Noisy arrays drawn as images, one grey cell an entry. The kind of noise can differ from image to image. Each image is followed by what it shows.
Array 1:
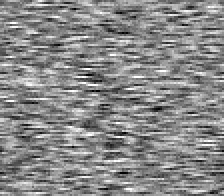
streaked along the rows
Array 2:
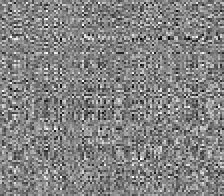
low rank plus noise
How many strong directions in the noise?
three or four
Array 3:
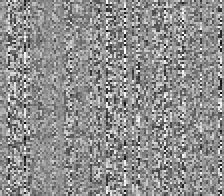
columns of uneven size
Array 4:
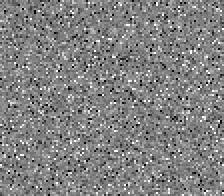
heavy tails
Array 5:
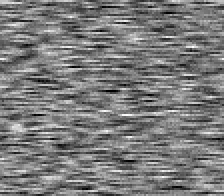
streaked along the rows
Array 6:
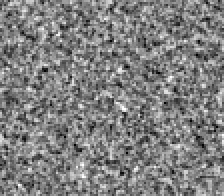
blotchy
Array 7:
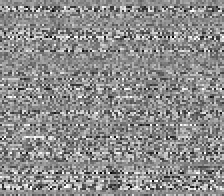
rows of uneven size
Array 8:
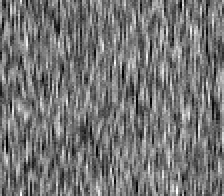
streaked along the columns
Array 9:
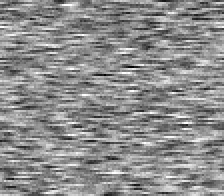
streaked along the rows
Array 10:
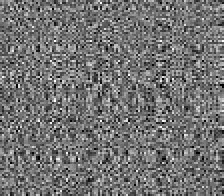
low rank plus noise
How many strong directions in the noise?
three or four
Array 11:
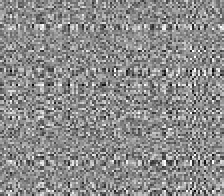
low rank plus noise
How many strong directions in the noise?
two
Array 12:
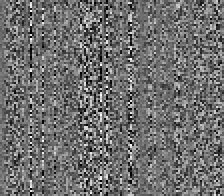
columns of uneven size
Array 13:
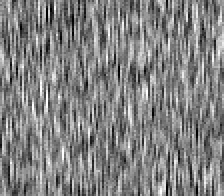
streaked along the columns
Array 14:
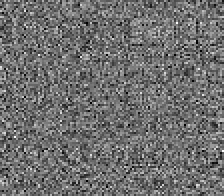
low rank plus noise
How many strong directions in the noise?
five to eight
